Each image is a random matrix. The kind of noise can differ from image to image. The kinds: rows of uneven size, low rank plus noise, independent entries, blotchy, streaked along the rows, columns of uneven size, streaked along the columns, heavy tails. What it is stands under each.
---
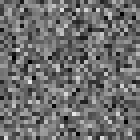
independent entries
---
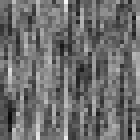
streaked along the columns
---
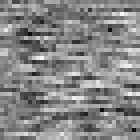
streaked along the rows
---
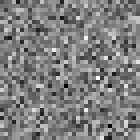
independent entries
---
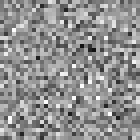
independent entries
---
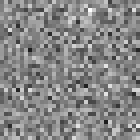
low rank plus noise
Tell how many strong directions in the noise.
five to eight
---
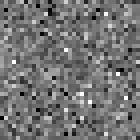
heavy tails
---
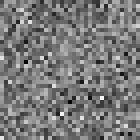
independent entries
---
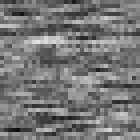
streaked along the rows
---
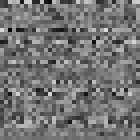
rows of uneven size
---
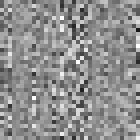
columns of uneven size
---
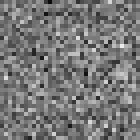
independent entries
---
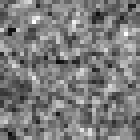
blotchy
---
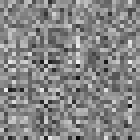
low rank plus noise
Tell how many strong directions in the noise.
one
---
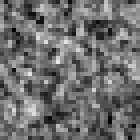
blotchy
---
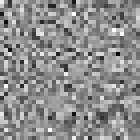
low rank plus noise
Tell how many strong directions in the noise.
two
